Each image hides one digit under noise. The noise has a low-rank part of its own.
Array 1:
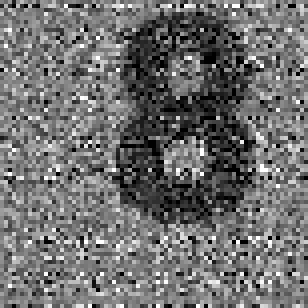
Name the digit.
8
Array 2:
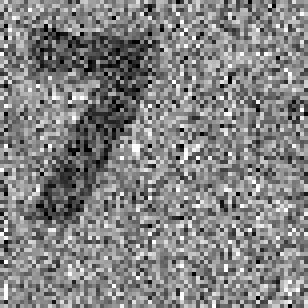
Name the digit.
7
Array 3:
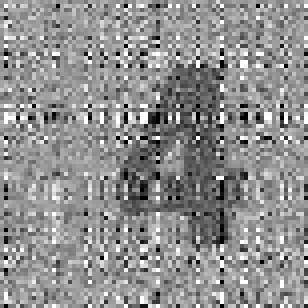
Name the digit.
4
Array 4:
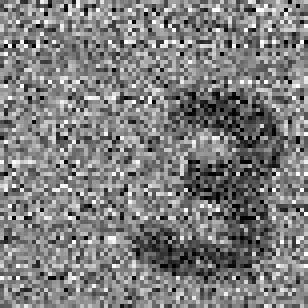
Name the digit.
3
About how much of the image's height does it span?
two thirds
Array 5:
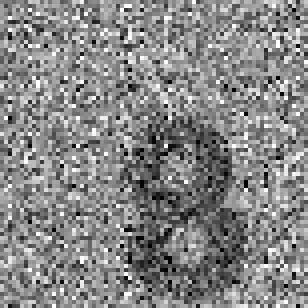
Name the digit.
8
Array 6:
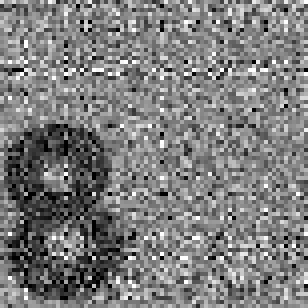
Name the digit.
8
